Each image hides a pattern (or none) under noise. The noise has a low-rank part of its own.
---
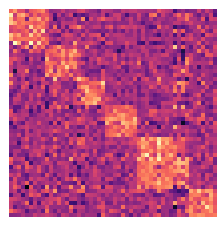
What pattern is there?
blocks along the diagonal
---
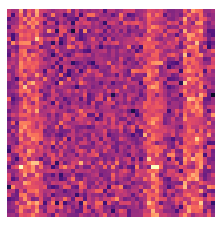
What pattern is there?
bands of columns
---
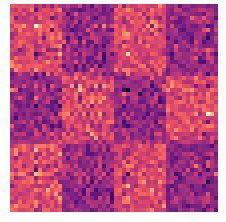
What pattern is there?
a checkerboard
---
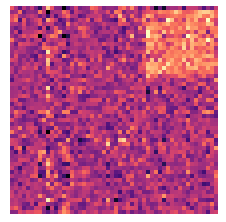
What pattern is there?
one block
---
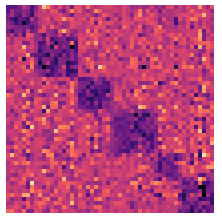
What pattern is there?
blocks along the diagonal
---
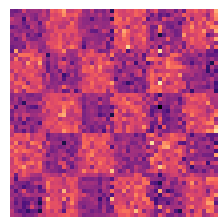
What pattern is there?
a checkerboard
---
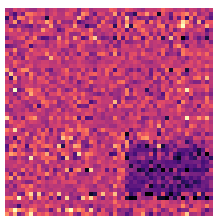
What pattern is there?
one block
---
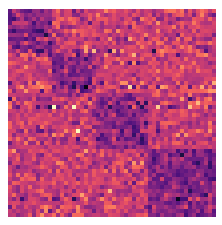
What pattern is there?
blocks along the diagonal
